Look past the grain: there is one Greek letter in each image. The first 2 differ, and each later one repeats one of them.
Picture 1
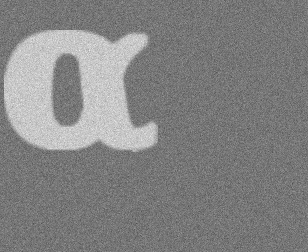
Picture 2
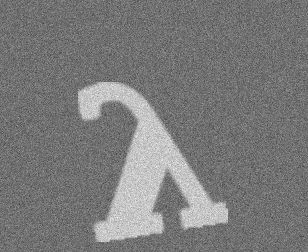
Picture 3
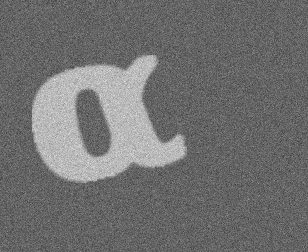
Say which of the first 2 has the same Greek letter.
1
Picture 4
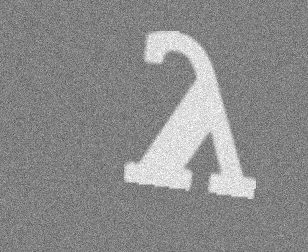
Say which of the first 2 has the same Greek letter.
2
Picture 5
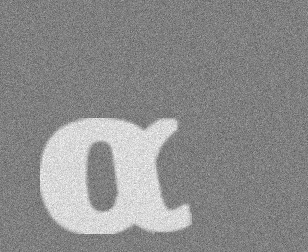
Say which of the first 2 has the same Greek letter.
1
